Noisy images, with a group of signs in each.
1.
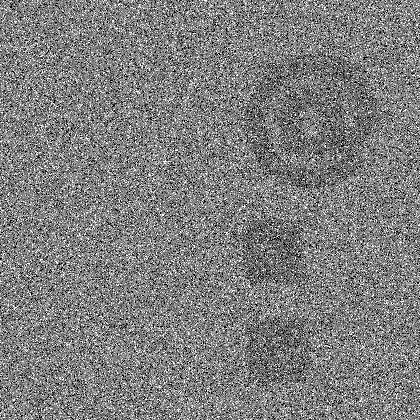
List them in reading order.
top right: at sign; bottom right: colon
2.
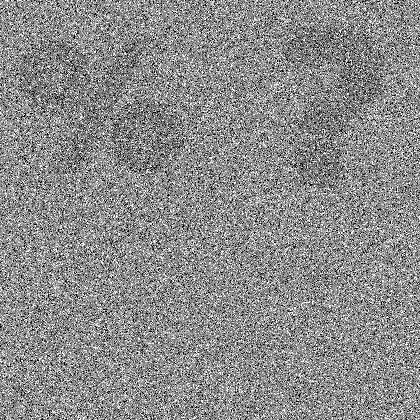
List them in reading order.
top left: percent sign; top right: question mark
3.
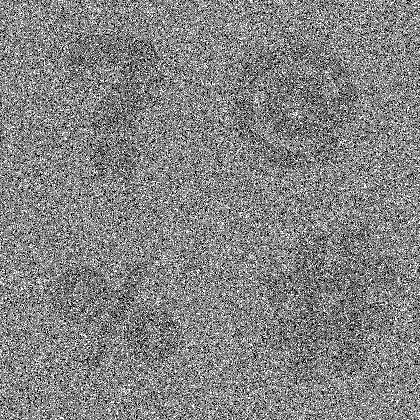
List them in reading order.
top left: question mark; top right: at sign; bottom left: percent sign; bottom right: hash sign
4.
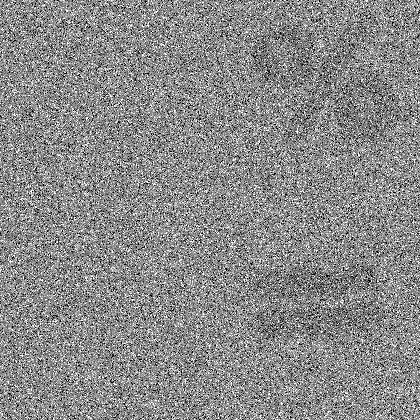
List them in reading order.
top right: percent sign; bottom right: equals sign
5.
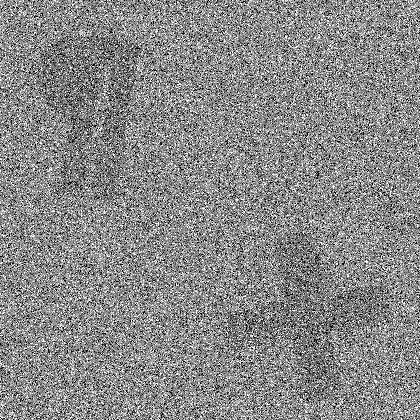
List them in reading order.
top left: pilcrow; bottom right: plus sign
